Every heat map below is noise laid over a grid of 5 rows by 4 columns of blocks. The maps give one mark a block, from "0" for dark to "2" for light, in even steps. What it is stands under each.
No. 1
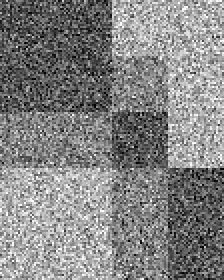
0 0 2 2
0 0 1 2
1 1 0 2
2 2 1 0
2 2 1 0
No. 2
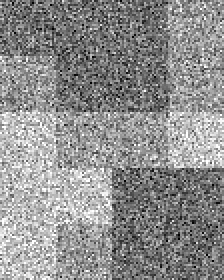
0 0 0 1
1 0 0 1
2 1 1 2
2 2 0 0
2 1 0 0
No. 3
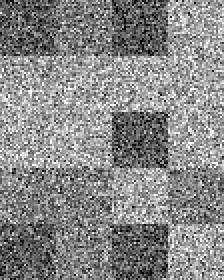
0 1 0 2
2 2 2 2
2 2 0 2
1 1 2 1
0 1 0 2
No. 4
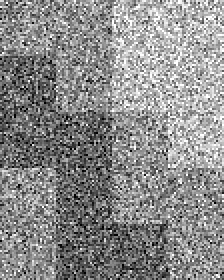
1 1 2 2
0 1 2 2
0 0 1 2
1 0 1 1
1 0 0 1
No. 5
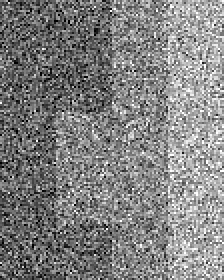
0 0 1 2
0 0 1 2
0 1 1 2
0 1 1 2
0 0 1 2
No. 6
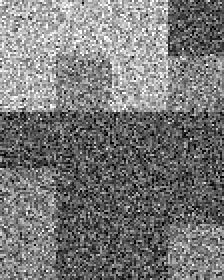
2 2 2 0
2 1 2 1
0 0 0 0
1 0 0 0
1 0 0 1
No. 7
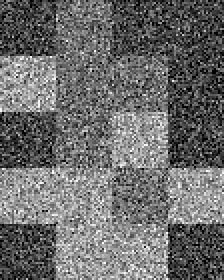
0 1 0 0
2 1 1 0
0 1 2 0
2 2 1 2
0 2 2 0
